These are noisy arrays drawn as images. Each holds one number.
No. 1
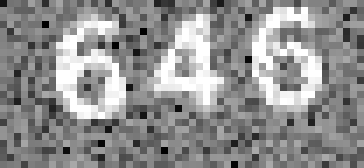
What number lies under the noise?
646
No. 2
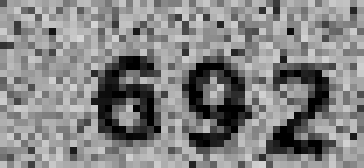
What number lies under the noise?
692
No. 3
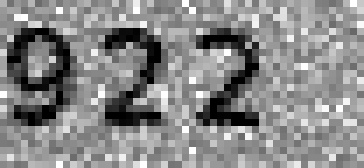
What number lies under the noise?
922
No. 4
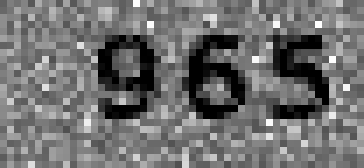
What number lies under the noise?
965
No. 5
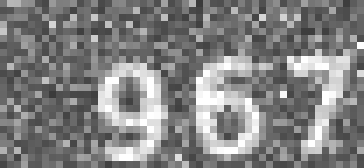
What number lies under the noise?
967
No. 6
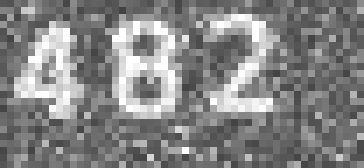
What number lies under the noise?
482
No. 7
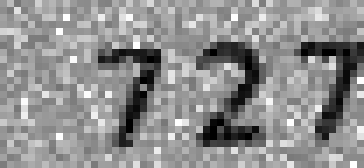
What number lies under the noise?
727
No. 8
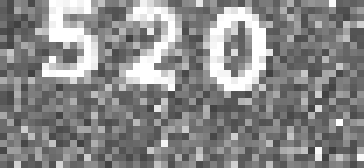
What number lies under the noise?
520
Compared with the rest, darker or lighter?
lighter
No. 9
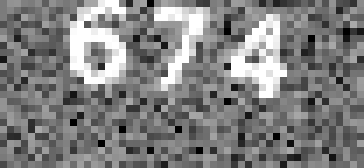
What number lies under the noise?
674
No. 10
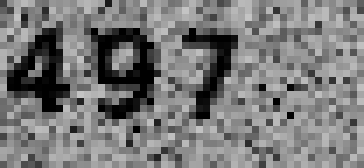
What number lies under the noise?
497
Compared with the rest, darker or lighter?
darker
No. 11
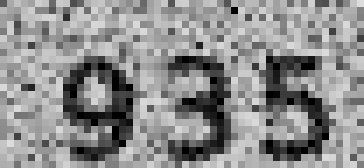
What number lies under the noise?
935
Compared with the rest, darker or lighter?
darker
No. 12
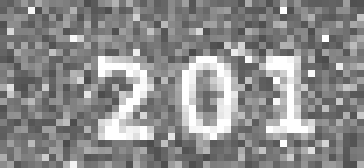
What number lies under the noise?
201
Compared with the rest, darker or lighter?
lighter
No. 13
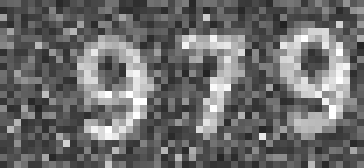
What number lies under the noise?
979
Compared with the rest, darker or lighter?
lighter
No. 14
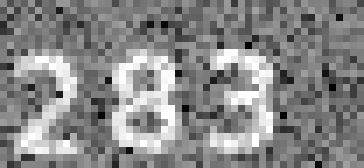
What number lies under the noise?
283
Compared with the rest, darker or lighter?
lighter
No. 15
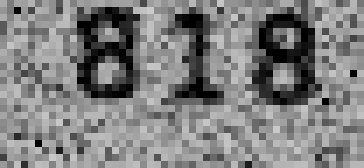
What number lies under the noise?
818
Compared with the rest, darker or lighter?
darker
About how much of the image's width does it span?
two thirds
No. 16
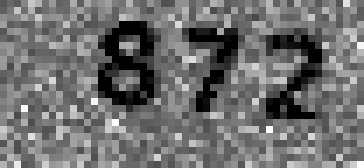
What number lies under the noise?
872
